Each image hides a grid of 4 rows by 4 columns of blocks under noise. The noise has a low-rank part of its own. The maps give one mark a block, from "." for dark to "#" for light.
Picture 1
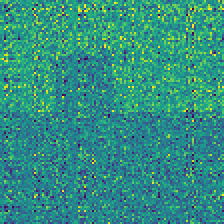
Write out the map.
####
#.##
....
....
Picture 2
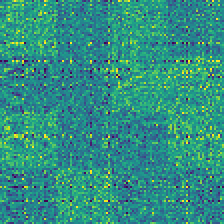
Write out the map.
#.#.
..##
#..#
.#..
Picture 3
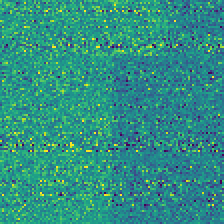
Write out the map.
###.
##..
##..
##..
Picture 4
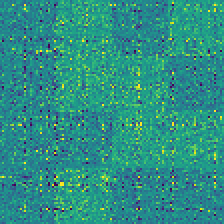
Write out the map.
.#.#
.##.
..##
.#..
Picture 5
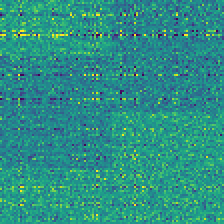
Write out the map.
##..
....
..##
####
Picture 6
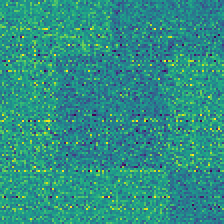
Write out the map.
##..
#..#
#..#
###.
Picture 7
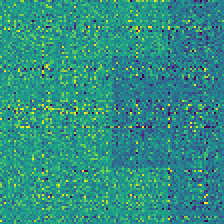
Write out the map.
###.
##..
##..
###.
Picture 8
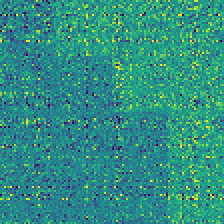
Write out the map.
.###
..##
...#
...#
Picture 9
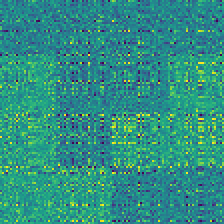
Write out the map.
....
#..#
#.##
##..
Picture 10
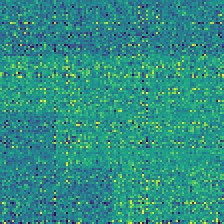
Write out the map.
....
####
.###
..##
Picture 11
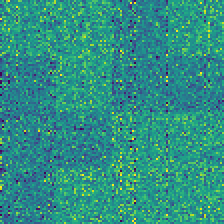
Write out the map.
##.#
.#..
..##
.###
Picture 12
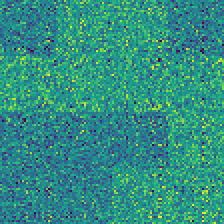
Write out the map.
.##.
####
...#
..##
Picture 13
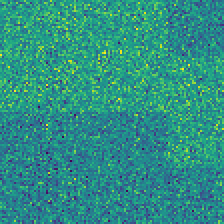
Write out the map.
###.
####
...#
....
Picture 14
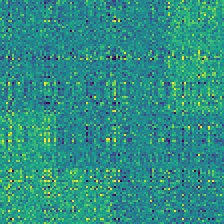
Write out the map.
...#
...#
#...
##..
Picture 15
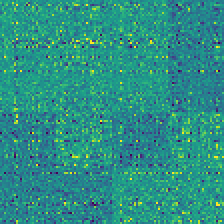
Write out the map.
###.
###.
.#.#
..##
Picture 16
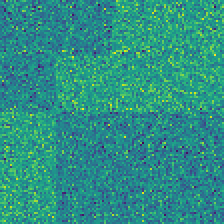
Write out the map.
..##
.###
#...
#...
